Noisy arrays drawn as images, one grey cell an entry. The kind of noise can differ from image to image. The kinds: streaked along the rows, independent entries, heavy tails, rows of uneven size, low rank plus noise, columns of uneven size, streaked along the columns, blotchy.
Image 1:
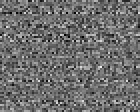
rows of uneven size
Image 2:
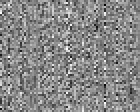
columns of uneven size
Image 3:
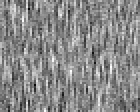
streaked along the columns
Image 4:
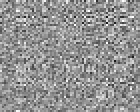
low rank plus noise
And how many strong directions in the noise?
one
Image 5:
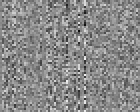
columns of uneven size
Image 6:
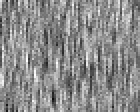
streaked along the columns
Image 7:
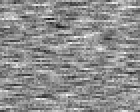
streaked along the rows
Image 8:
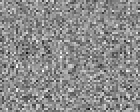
low rank plus noise
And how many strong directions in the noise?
three or four
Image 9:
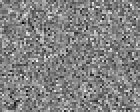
independent entries
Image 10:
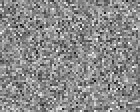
independent entries
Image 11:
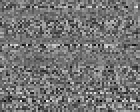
rows of uneven size
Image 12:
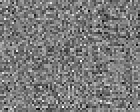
low rank plus noise
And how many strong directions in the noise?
five to eight
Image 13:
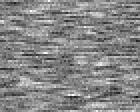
streaked along the rows
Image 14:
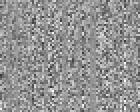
columns of uneven size
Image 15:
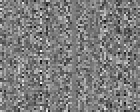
columns of uneven size
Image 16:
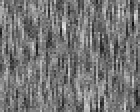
streaked along the columns
